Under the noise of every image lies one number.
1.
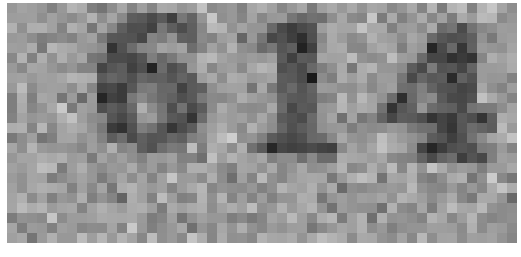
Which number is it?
614
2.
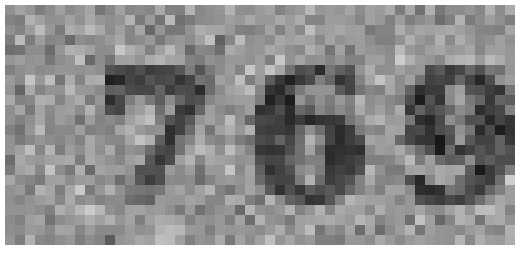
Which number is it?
769
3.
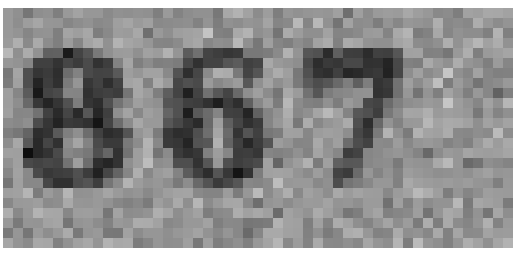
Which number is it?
867
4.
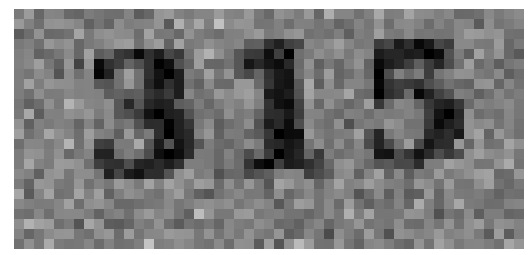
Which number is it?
315
